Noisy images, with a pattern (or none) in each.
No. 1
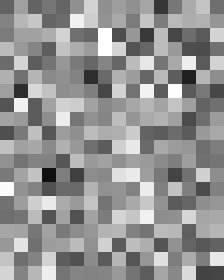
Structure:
only noise
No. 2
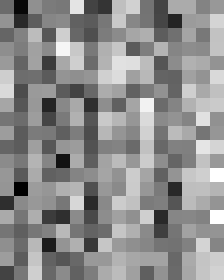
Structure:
bands of columns
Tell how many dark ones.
4
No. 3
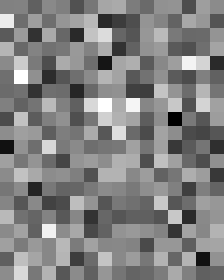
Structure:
only noise
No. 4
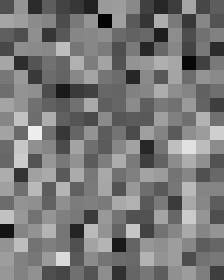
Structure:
only noise
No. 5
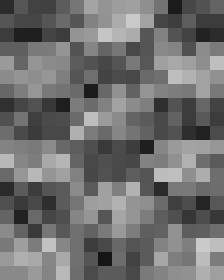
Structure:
a checkerboard
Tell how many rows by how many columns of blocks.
6 by 3
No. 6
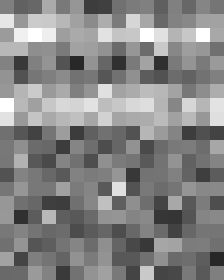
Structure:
bands of rows
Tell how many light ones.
2
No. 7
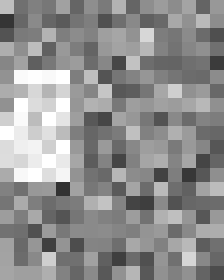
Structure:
one block
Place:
middle left
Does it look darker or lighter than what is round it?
lighter
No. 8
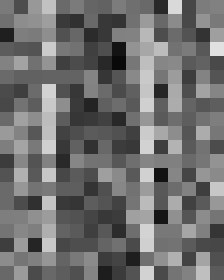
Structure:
bands of columns
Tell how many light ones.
5
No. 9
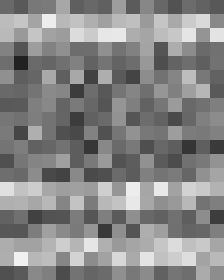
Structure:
bands of rows
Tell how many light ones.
3
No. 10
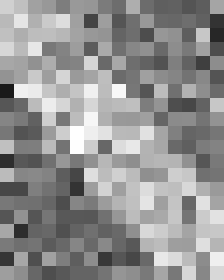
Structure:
a diagonal band
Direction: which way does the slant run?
top left to bottom right
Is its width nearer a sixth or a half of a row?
a half
